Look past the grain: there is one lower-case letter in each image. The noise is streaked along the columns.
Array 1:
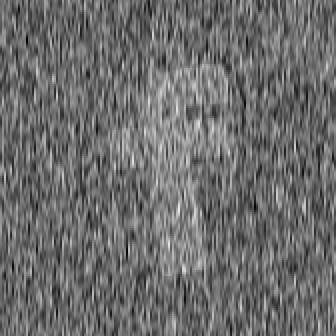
f
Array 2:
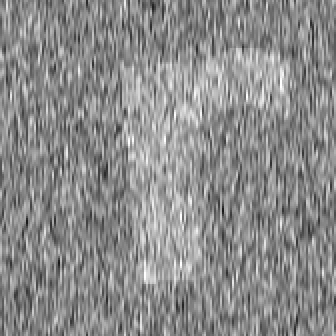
r
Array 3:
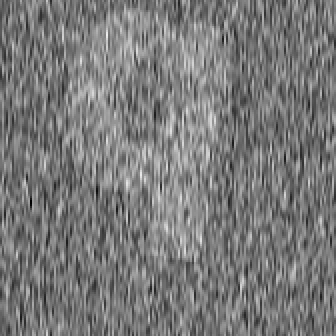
q
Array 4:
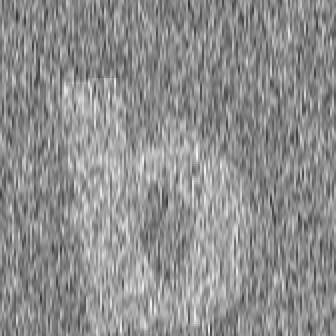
b
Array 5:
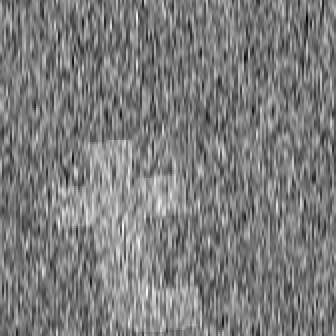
t
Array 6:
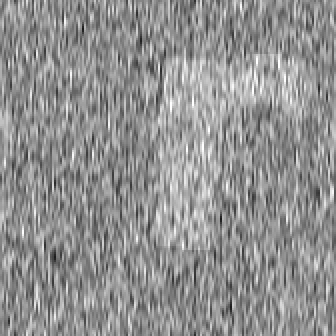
r
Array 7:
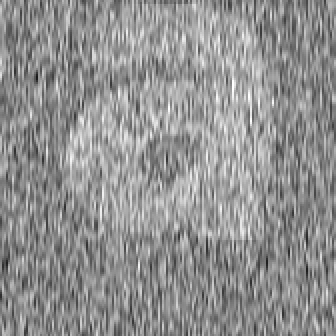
a
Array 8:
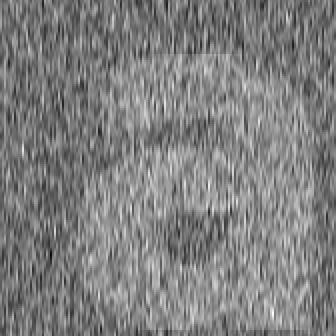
a
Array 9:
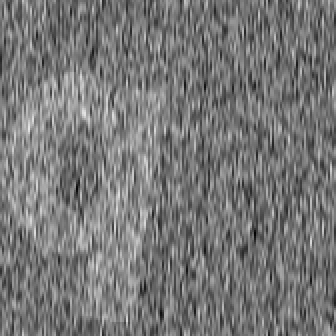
q
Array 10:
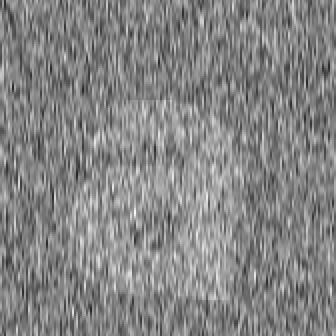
a
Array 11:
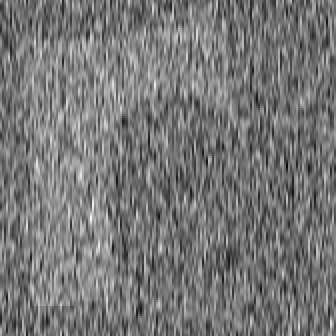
r
